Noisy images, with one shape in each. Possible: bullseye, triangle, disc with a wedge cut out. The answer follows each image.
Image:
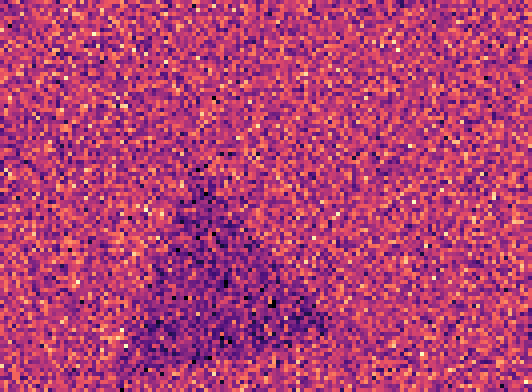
triangle
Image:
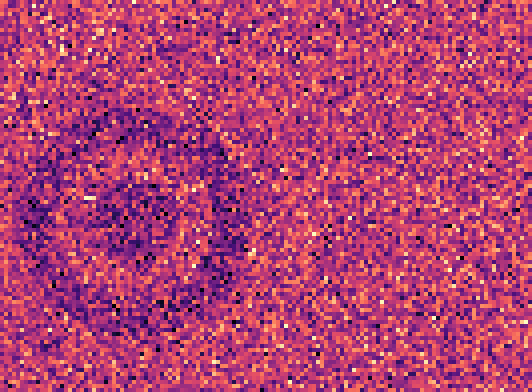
bullseye
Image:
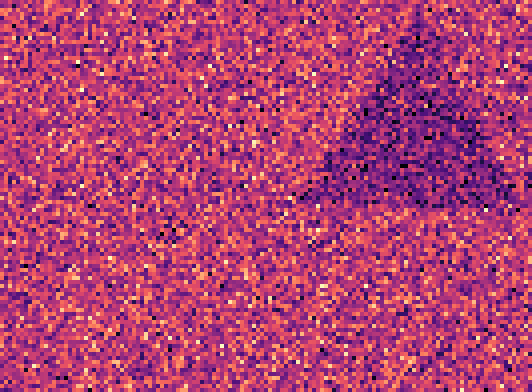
triangle
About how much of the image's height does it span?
half
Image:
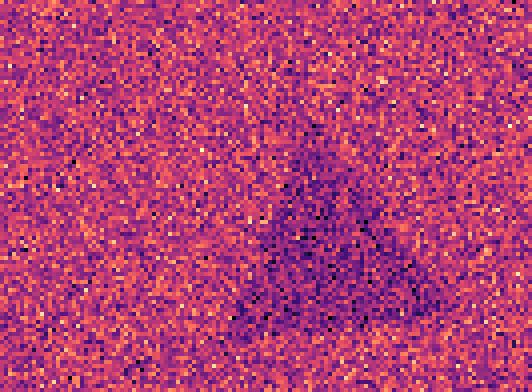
triangle
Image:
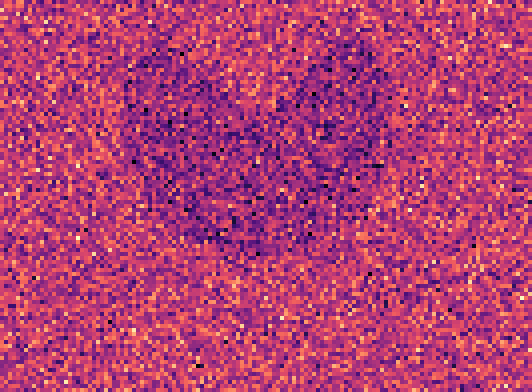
disc with a wedge cut out
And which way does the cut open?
up
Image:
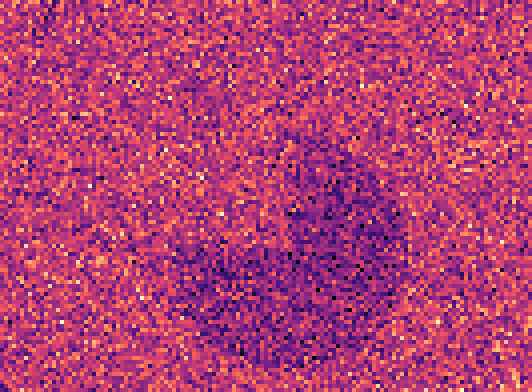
disc with a wedge cut out
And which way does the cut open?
up and left
